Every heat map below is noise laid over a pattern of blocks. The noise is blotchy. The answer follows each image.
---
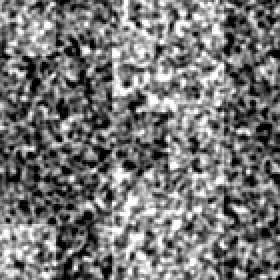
top and bottom mirror each other
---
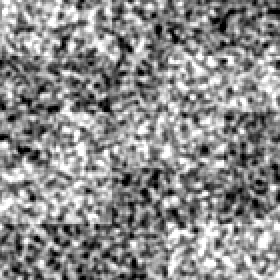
the same after a half turn
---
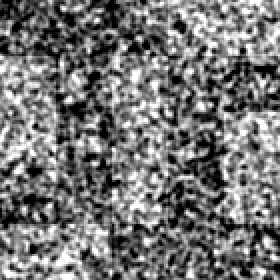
the same after a half turn
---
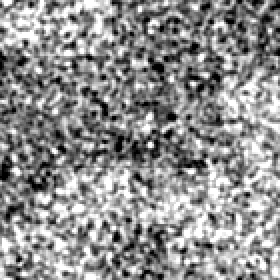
no symmetry
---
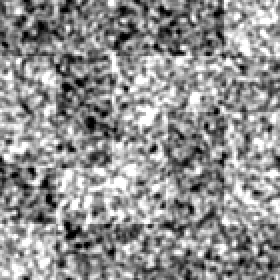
the same after a half turn
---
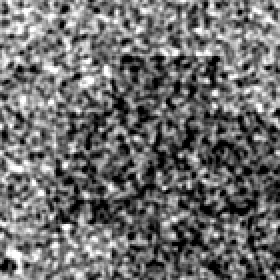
mirrored about the diagonal from the top left
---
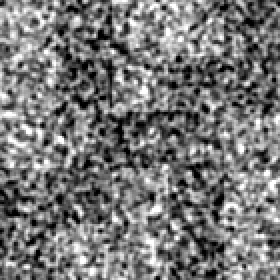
the same after a half turn
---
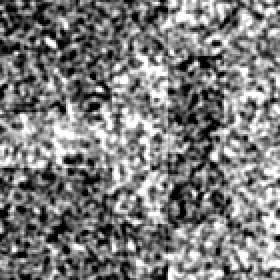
top and bottom mirror each other
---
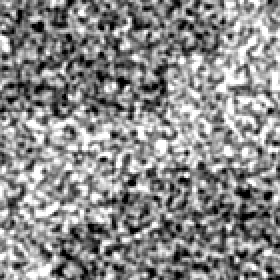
the same after a half turn
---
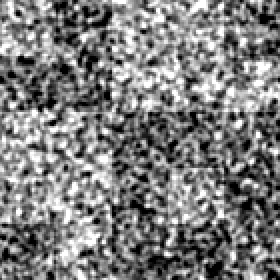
mirrored about the diagonal from the top left
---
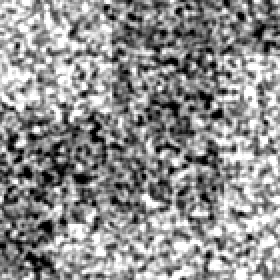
mirrored about the diagonal from the top left
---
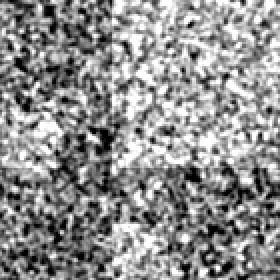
mirrored about the diagonal from the bottom left
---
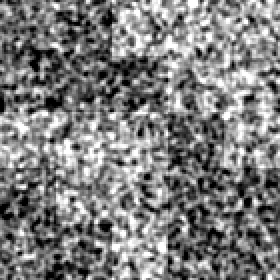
mirrored about the diagonal from the bottom left
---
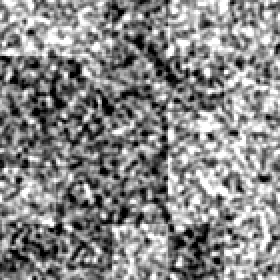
no symmetry
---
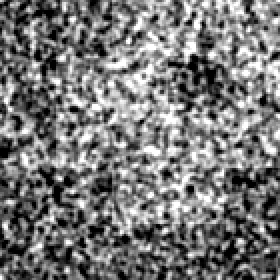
mirrored about the diagonal from the bottom left
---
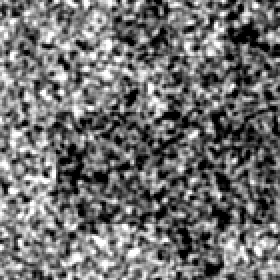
no symmetry
